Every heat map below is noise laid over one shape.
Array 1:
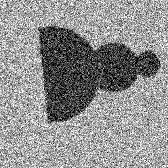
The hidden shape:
chess pawn
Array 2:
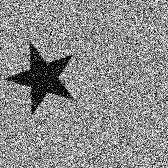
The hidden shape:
star
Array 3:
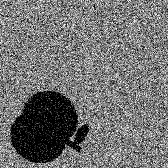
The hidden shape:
apple
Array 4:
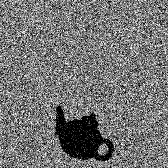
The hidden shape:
teapot
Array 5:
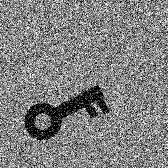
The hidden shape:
key
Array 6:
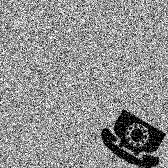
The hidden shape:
telephone
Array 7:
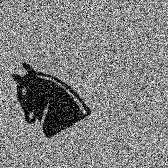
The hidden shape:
chess knight
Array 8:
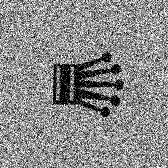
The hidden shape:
chess queen
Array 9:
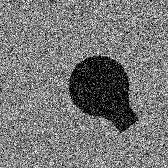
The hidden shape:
light bulb
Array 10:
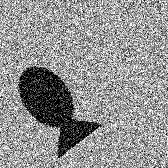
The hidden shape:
fish
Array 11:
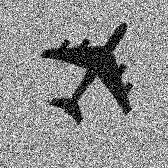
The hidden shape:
airplane
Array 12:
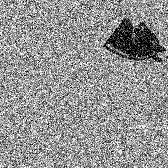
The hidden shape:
chess knight
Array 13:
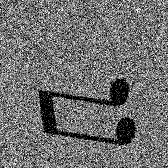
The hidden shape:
pair of musical notes
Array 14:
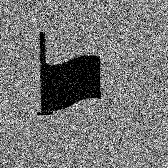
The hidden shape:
flag
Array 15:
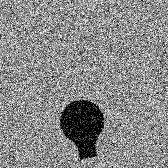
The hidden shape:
light bulb
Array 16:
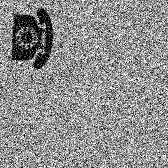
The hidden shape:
telephone
